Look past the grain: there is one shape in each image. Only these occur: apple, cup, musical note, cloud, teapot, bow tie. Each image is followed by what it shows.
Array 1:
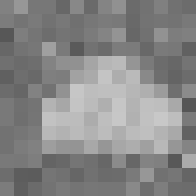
cloud
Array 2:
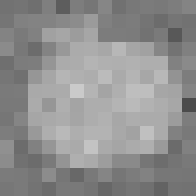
apple
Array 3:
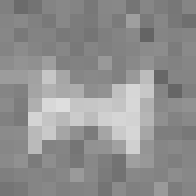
bow tie
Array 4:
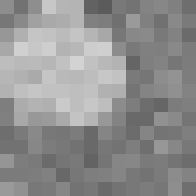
apple
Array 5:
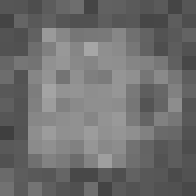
cup
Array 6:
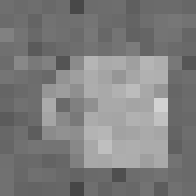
cup
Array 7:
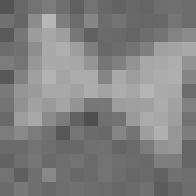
bow tie
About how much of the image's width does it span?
nearly all
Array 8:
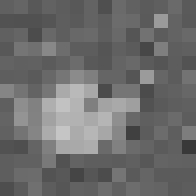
teapot
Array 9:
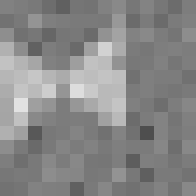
bow tie
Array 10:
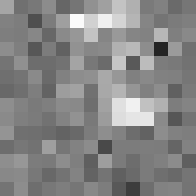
musical note
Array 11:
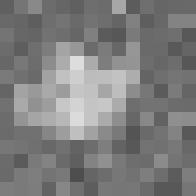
teapot
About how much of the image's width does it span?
two thirds
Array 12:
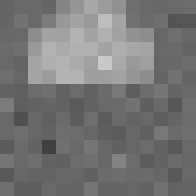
cloud
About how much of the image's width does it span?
two thirds
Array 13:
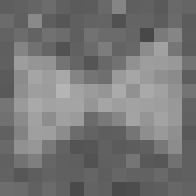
bow tie
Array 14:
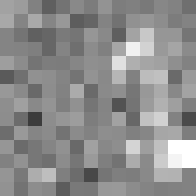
musical note
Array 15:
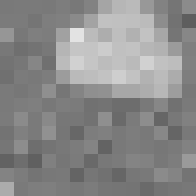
cloud
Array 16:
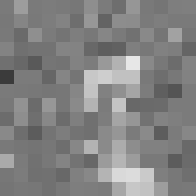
musical note
